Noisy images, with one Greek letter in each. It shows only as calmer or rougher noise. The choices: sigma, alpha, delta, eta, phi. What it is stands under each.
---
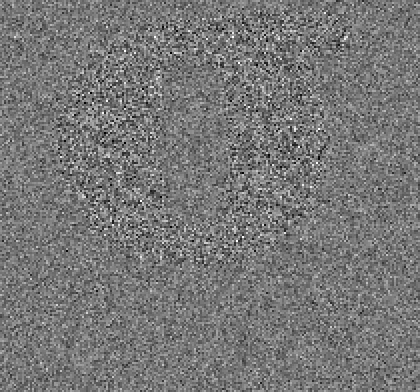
sigma
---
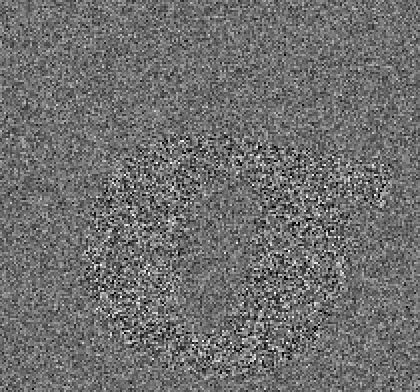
sigma
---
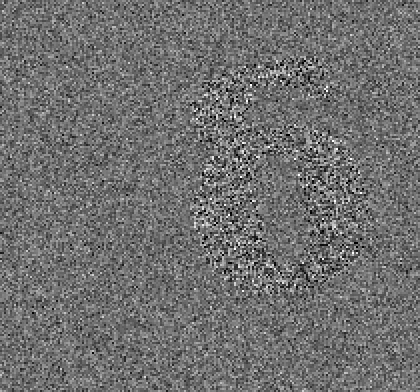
delta
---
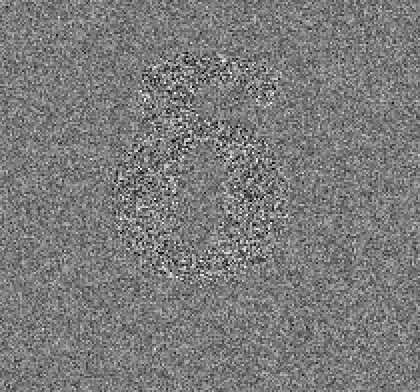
delta
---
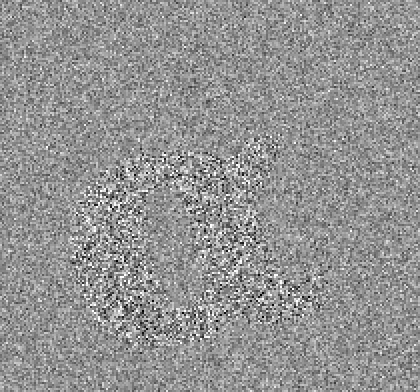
alpha
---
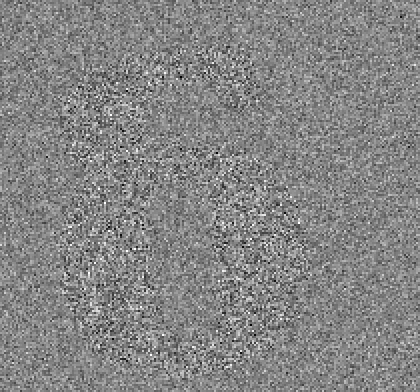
delta
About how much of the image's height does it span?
nearly all
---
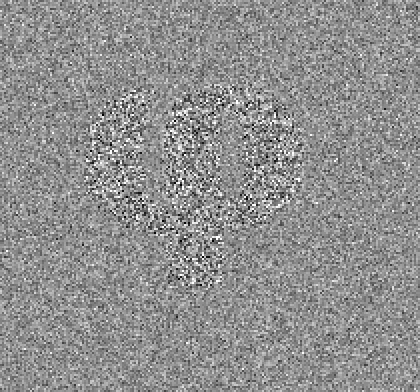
phi
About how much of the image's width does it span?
half
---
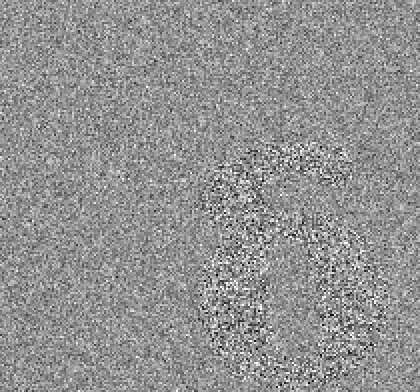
delta
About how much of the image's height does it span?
two thirds
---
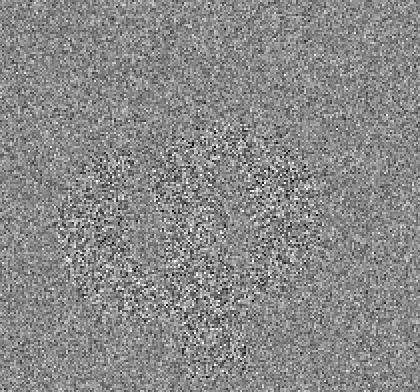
phi
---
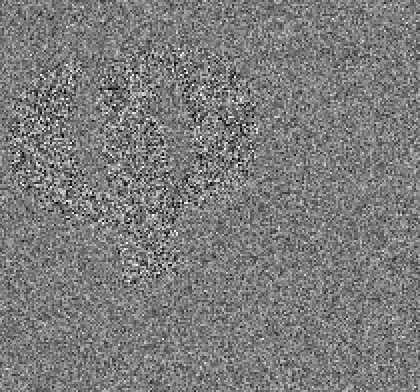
phi
